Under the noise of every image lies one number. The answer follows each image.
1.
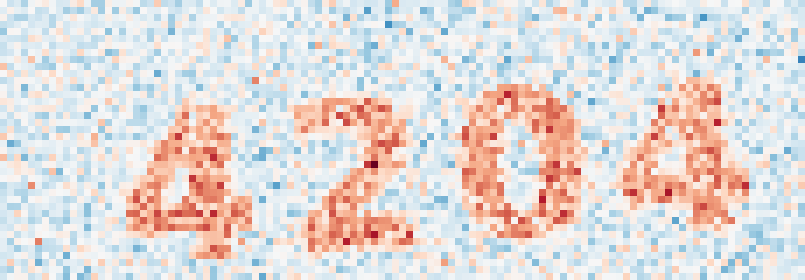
4204
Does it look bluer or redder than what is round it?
redder
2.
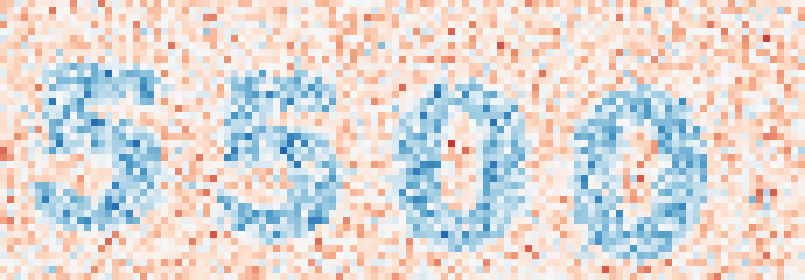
5500
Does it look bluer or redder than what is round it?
bluer
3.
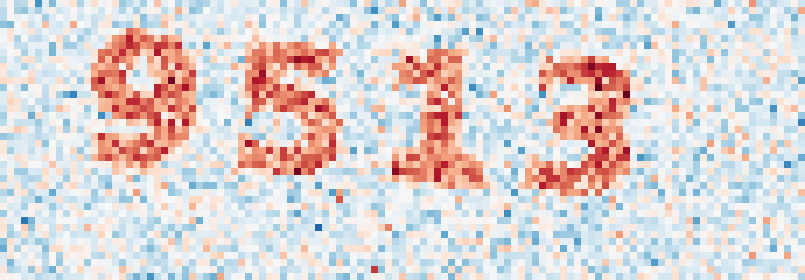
9513
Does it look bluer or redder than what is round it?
redder
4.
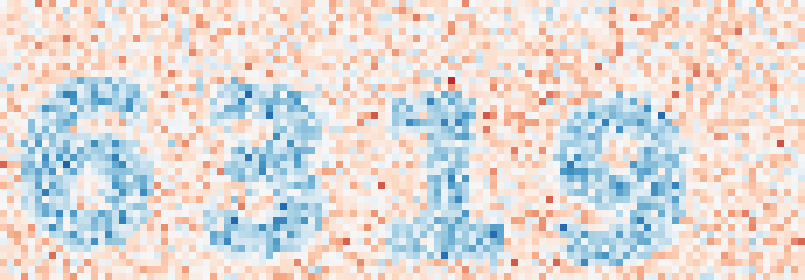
6319
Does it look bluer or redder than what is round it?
bluer
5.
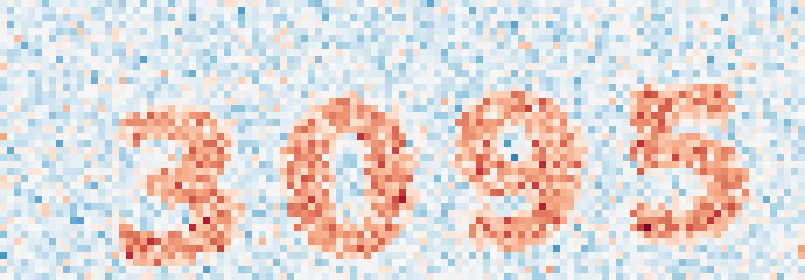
3095
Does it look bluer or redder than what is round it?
redder
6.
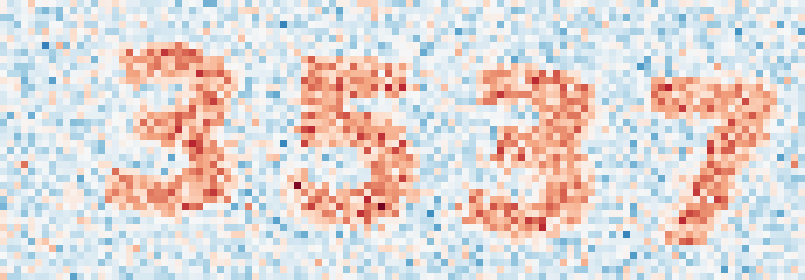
3537
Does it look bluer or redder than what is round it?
redder
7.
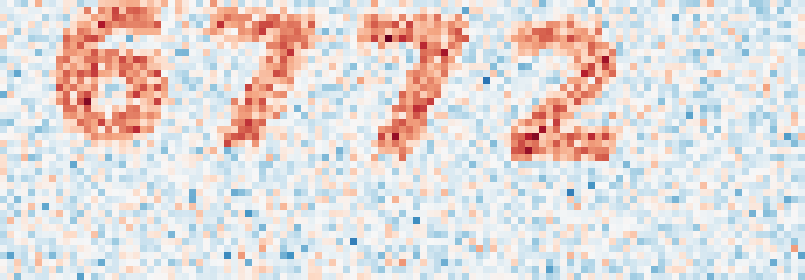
6772
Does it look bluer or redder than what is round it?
redder
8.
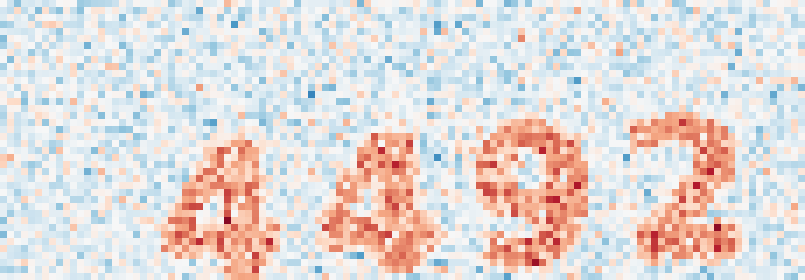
4492
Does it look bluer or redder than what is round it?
redder
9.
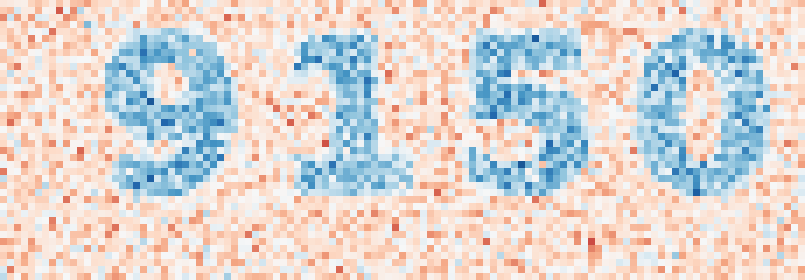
9150
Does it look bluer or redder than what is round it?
bluer
